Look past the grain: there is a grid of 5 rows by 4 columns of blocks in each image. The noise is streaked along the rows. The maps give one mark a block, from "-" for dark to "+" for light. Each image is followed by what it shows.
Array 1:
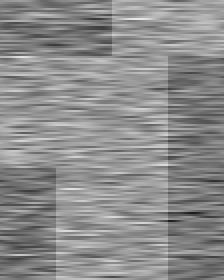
--++
+++-
+++-
-++-
-++-
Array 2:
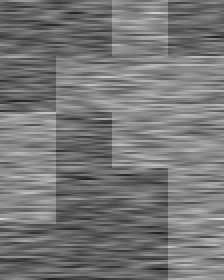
--+-
-+++
+-++
+--+
---+
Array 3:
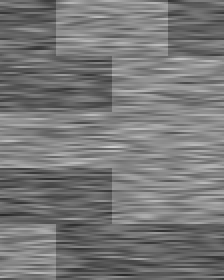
-++-
--++
++++
--++
+---
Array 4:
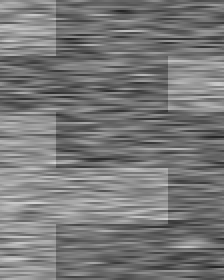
+---
---+
+---
+++-
+---
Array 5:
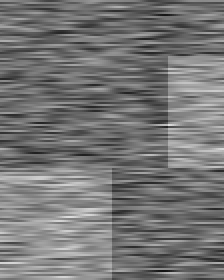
----
---+
---+
++--
++--
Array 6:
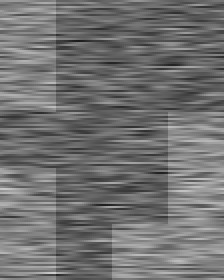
+---
+---
---+
+--+
+-++
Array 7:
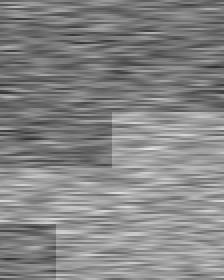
----
----
--++
++++
-+++
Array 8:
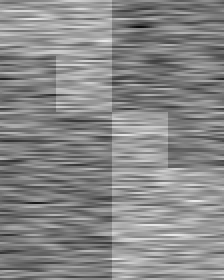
++--
-+--
--+-
--++
--++
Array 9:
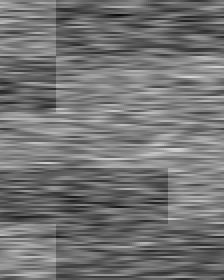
+---
-+++
++++
---+
+---
